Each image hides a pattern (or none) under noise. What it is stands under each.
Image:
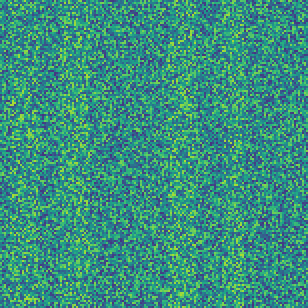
bands of columns
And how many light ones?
4
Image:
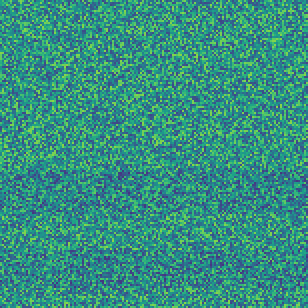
bands of rows
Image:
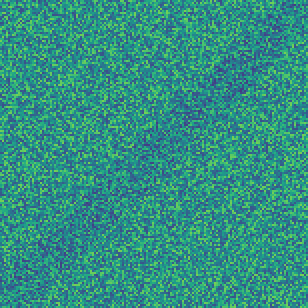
a diagonal band
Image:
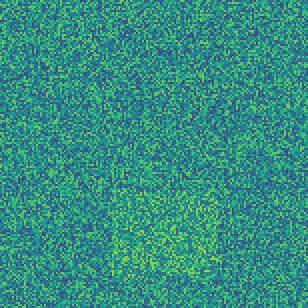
one block
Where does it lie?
bottom middle
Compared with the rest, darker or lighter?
lighter
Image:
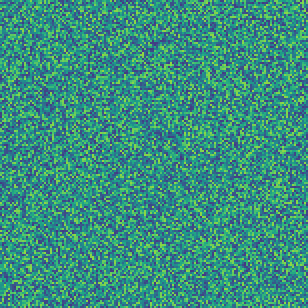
only noise
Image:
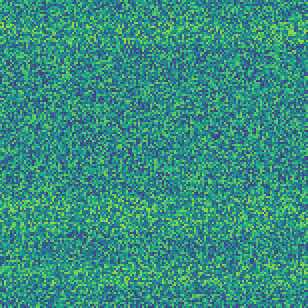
bands of rows
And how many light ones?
3
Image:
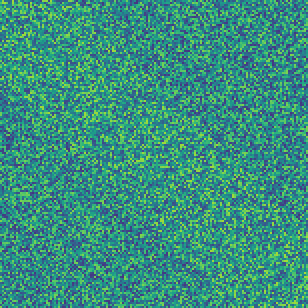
a diagonal band
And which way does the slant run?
top left to bottom right
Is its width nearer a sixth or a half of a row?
a half
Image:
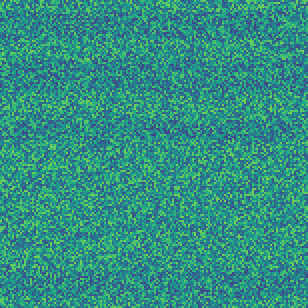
bands of rows
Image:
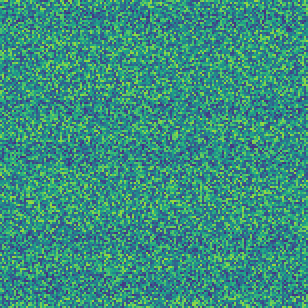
bands of rows
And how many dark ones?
5
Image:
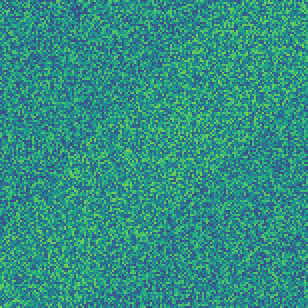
a diagonal band
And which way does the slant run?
bottom left to top right
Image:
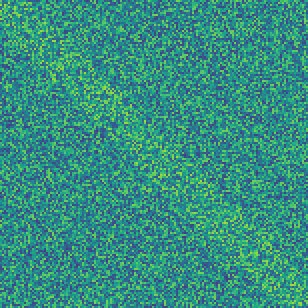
a diagonal band
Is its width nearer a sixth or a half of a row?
a sixth
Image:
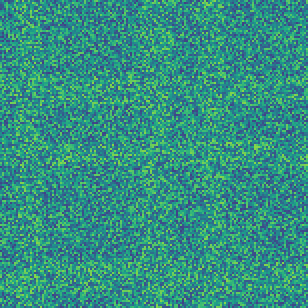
bands of rows crossing bands of columns
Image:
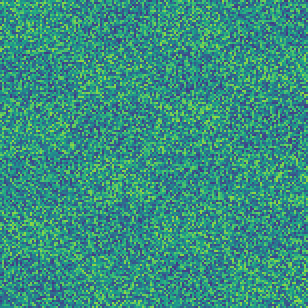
a checkerboard
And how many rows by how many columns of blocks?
6 by 4
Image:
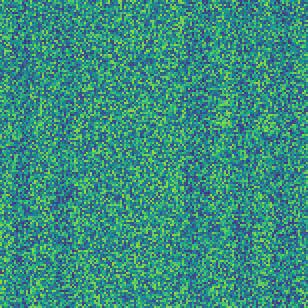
bands of columns
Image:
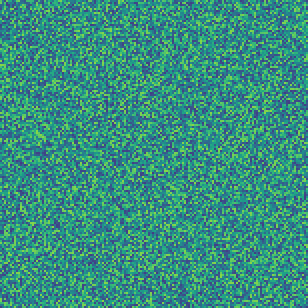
only noise
